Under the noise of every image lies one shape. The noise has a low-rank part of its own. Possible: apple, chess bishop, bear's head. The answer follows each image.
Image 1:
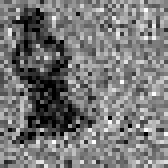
chess bishop
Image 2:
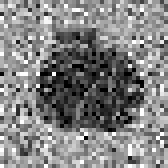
apple
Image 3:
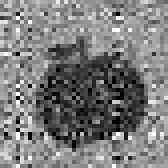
apple
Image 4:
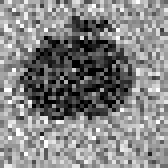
apple
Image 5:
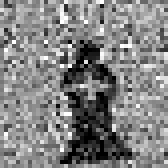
chess bishop
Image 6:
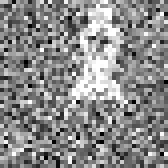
chess bishop
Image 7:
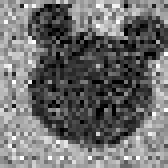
bear's head
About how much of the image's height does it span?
nearly all
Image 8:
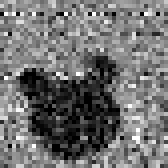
bear's head
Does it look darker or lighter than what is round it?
darker
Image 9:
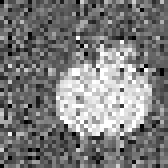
apple
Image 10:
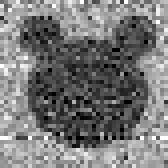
bear's head
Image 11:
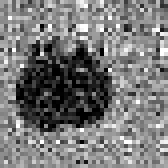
apple
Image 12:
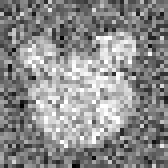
bear's head
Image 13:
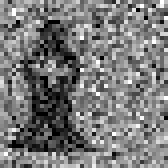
chess bishop
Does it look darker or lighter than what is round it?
darker
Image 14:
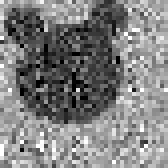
bear's head
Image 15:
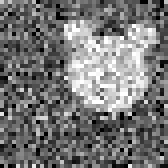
bear's head
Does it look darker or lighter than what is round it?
lighter
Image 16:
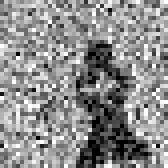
chess bishop
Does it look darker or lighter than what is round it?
darker
